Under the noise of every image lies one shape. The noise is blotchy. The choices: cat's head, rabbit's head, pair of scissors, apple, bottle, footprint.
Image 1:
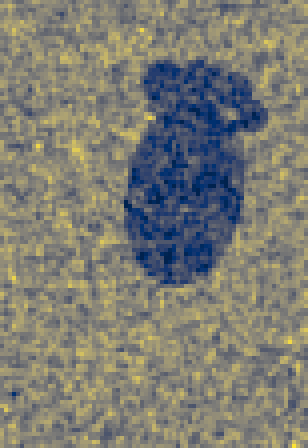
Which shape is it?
footprint
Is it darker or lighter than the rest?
darker
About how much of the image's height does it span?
half
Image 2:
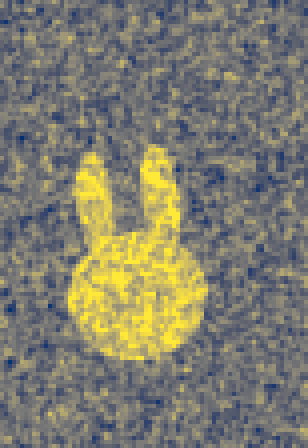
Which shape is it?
rabbit's head
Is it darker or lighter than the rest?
lighter
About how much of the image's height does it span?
half
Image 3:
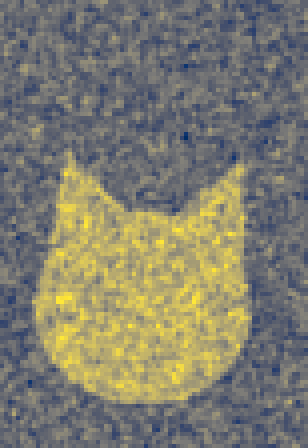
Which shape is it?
cat's head
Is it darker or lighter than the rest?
lighter
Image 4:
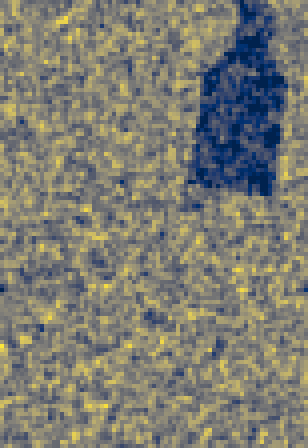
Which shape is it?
bottle
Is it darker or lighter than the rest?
darker
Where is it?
top right
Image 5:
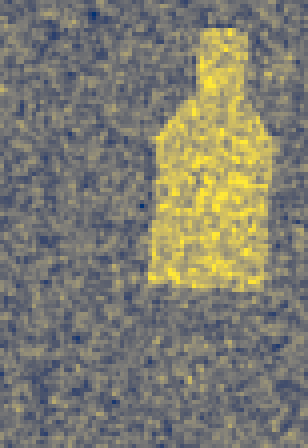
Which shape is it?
bottle
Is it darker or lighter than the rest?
lighter
